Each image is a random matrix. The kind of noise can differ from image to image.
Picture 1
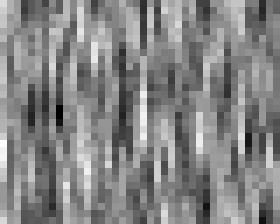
streaked along the columns
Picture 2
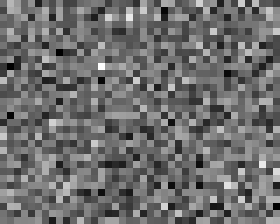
low rank plus noise
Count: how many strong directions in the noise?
five to eight
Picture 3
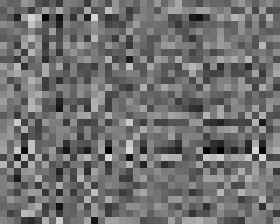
low rank plus noise
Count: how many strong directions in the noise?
two
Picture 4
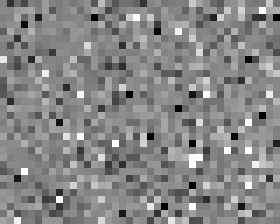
heavy tails
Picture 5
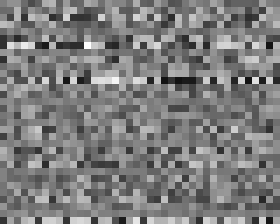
rows of uneven size
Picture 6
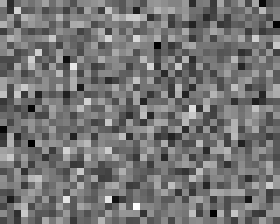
independent entries
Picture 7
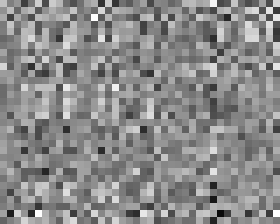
low rank plus noise
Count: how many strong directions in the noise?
two
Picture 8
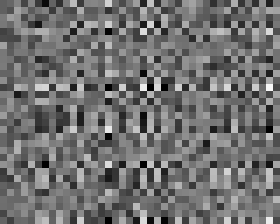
low rank plus noise
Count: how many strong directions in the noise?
one
